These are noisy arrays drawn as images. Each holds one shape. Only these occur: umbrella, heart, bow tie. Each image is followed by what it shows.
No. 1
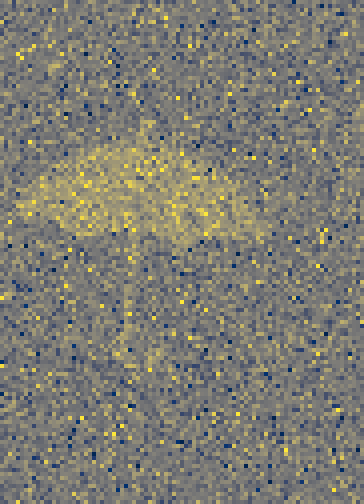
umbrella
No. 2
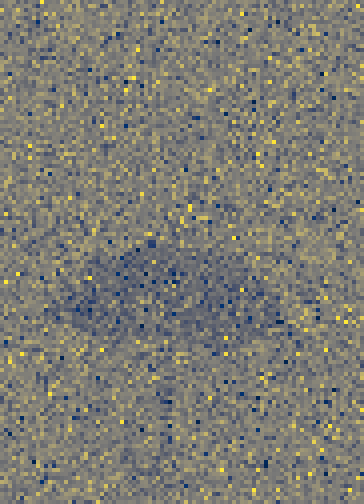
umbrella
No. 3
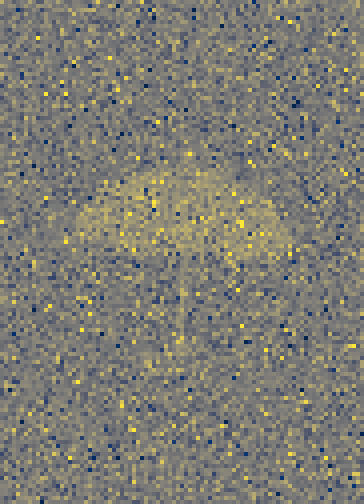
umbrella
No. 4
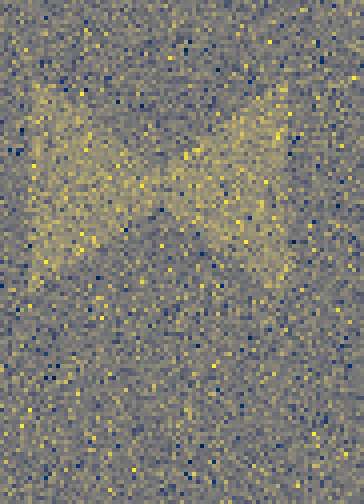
bow tie
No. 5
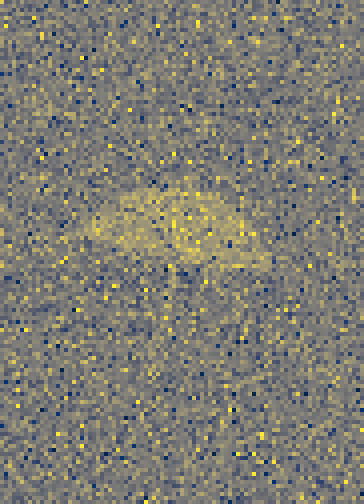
umbrella
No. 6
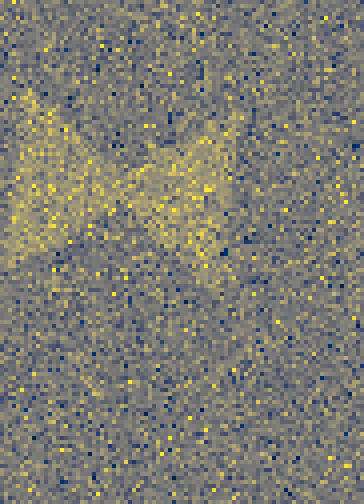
bow tie
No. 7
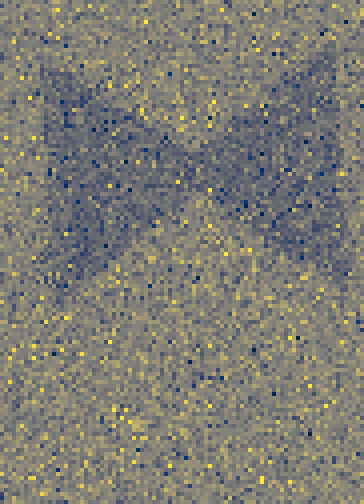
bow tie
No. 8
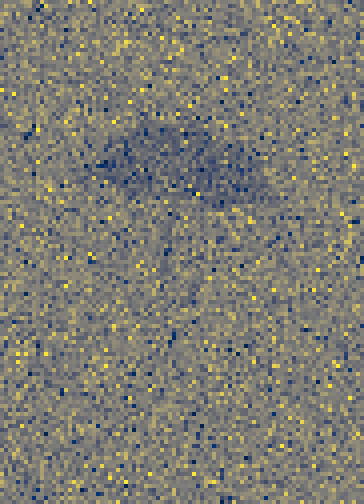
umbrella
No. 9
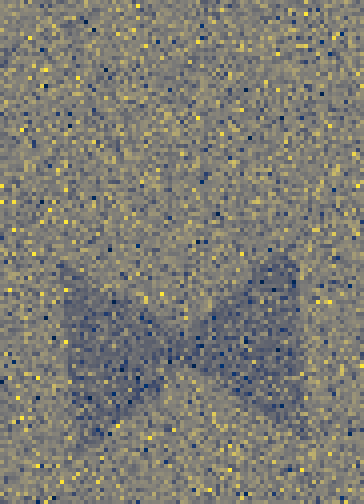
bow tie
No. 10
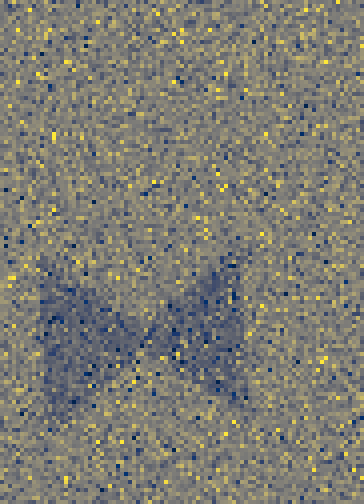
bow tie
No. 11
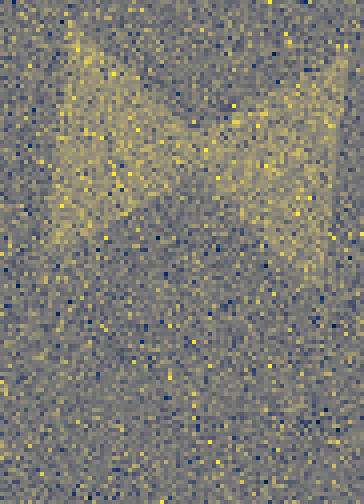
bow tie
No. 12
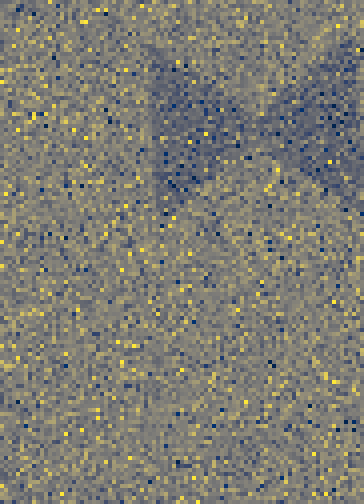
bow tie
